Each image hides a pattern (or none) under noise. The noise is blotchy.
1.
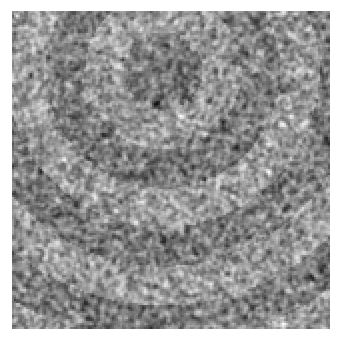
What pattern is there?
rings round one point
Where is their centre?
top middle
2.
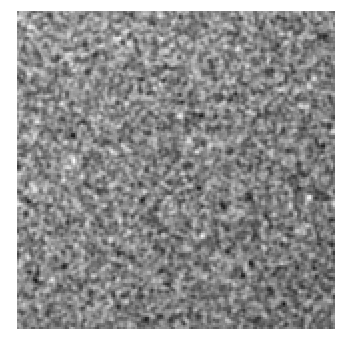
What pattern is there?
a smooth slope
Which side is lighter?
top left
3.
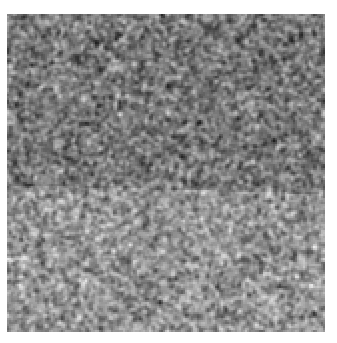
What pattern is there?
a sharp edge
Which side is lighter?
bottom
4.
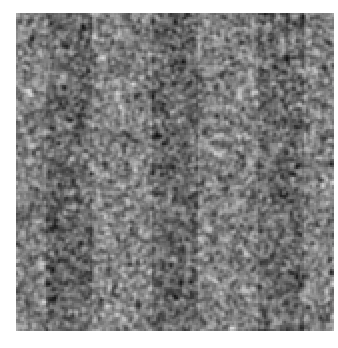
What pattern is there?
vertical stripes
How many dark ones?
3
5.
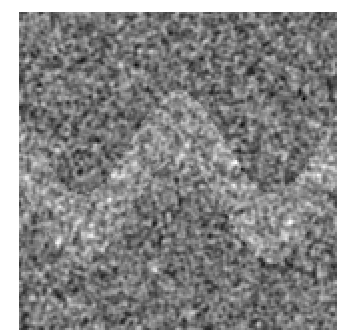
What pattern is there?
a wavy band
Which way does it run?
left to right
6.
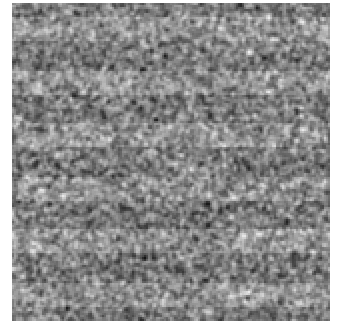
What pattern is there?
horizontal stripes
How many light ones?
6
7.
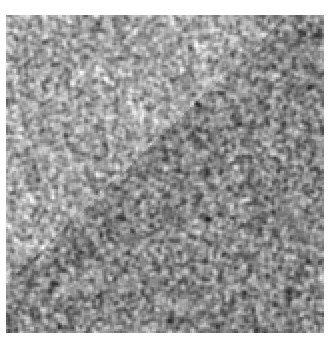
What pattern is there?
a sharp edge
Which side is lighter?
top left
